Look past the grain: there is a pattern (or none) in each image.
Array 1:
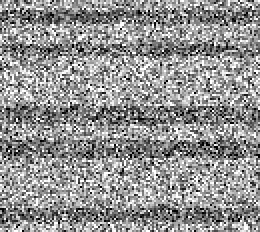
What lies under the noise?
bands of rows
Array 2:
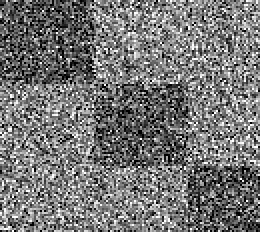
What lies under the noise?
blocks along the diagonal
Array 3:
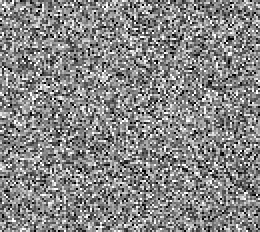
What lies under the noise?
only noise
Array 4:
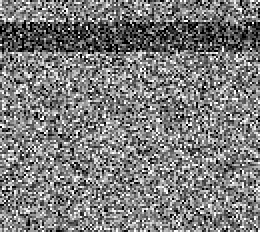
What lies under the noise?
one band of rows
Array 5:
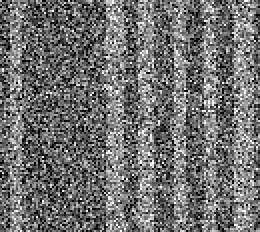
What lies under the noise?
bands of columns
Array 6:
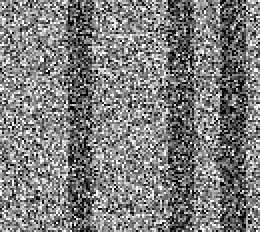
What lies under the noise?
bands of columns
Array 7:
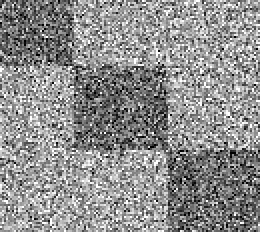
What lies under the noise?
blocks along the diagonal
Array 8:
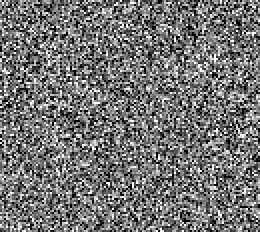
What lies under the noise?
only noise
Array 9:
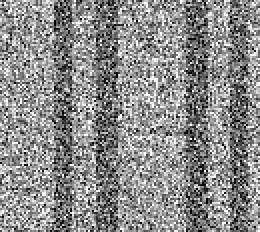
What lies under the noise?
bands of columns
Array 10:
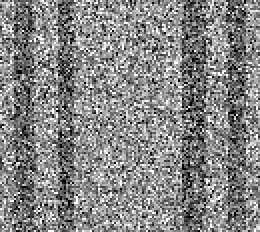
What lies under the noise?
bands of columns
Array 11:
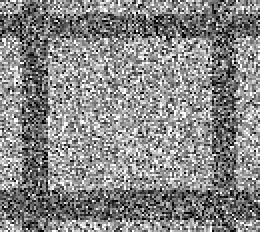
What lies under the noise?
bands of rows crossing bands of columns
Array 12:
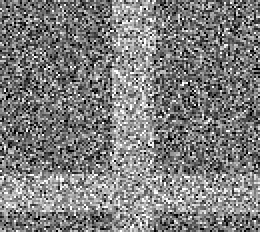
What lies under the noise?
bands of rows crossing bands of columns
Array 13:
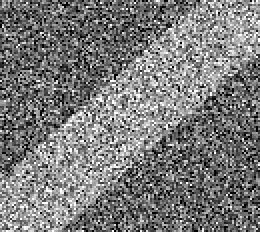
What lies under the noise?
a diagonal band
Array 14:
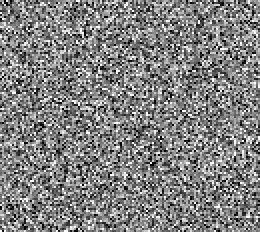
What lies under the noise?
only noise
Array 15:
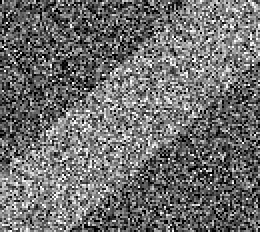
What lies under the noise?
a diagonal band
